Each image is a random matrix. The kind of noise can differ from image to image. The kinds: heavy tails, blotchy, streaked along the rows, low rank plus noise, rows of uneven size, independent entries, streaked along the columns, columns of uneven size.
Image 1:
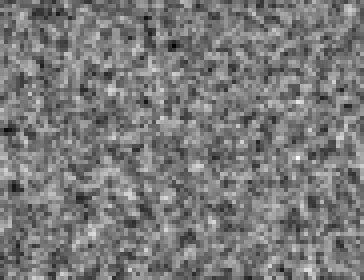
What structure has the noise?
blotchy
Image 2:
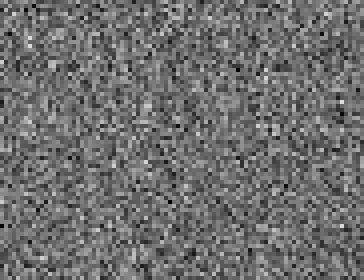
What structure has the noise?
low rank plus noise
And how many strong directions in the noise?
five to eight
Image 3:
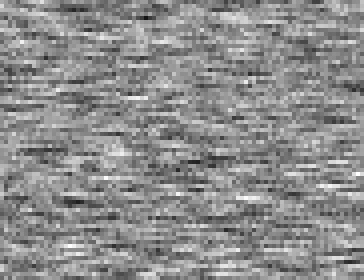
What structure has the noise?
streaked along the rows
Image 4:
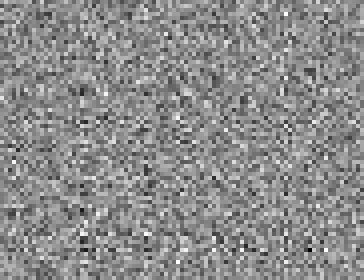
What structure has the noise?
low rank plus noise
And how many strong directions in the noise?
one
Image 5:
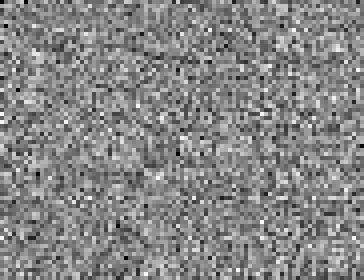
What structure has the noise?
low rank plus noise
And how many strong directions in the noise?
three or four
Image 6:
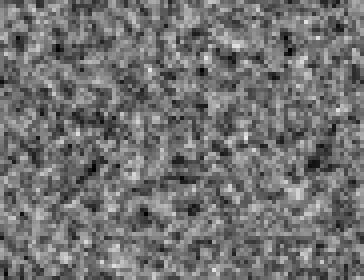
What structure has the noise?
blotchy
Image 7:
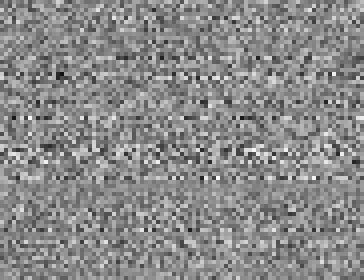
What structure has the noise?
rows of uneven size
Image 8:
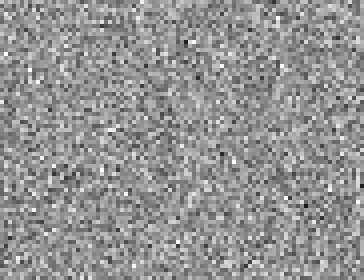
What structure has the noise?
independent entries
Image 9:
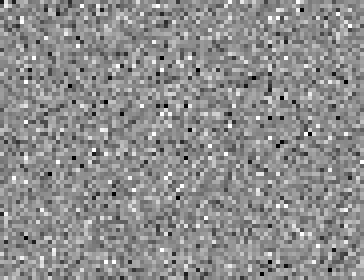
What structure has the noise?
heavy tails
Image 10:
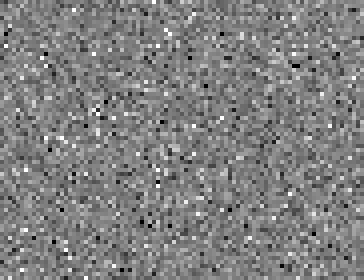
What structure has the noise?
heavy tails
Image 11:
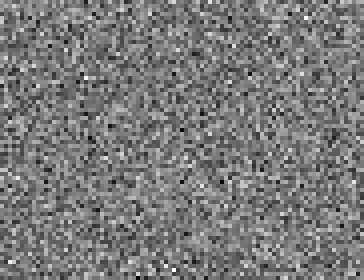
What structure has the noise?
independent entries
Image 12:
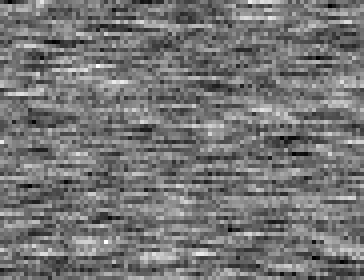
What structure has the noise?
streaked along the rows
